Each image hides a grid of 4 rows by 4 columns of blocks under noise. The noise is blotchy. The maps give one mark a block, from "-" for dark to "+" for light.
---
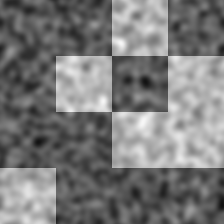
- - + -
- + - +
- - + +
+ - - -
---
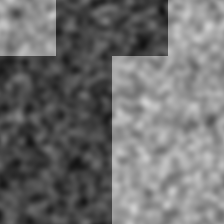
+ - - +
- - + +
- - + +
- - + +
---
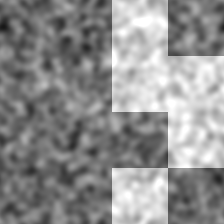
- - + -
- - + +
- - - +
- - + -
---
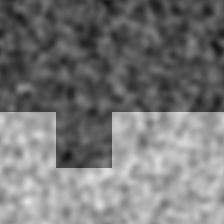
- - - -
- - - -
+ - + +
+ + + +
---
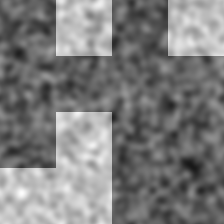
- + - +
- - - -
- + - -
+ + - -
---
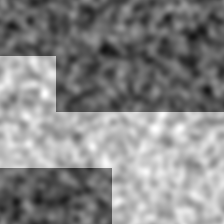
- - - -
+ - - -
+ + + +
- - + +
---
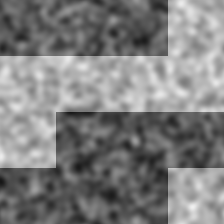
- - - +
+ + + +
+ - - -
- - - +
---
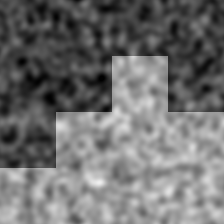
- - - -
- - + -
- + + +
+ + + +
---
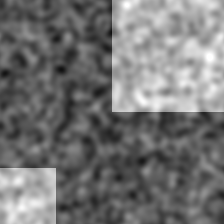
- - + +
- - + +
- - - -
+ - - -
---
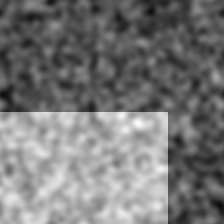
- - - -
- - - -
+ + + -
+ + + -
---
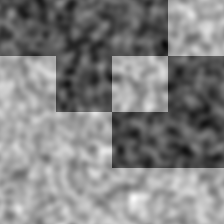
- - - +
+ - + -
+ + - -
+ + + +
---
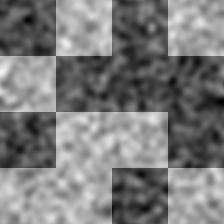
- + - +
+ - - -
- + + -
+ + - +
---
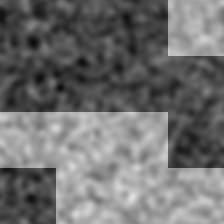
- - - +
- - - -
+ + + -
- + + +
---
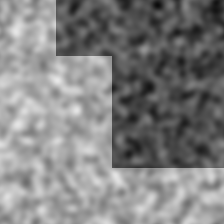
+ - - -
+ + - -
+ + - -
+ + + +
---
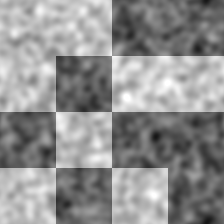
+ + - -
+ - + +
- + - -
+ - + -
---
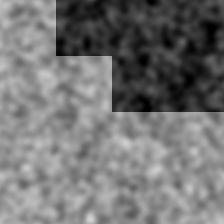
+ - - -
+ + - -
+ + + +
+ + + +
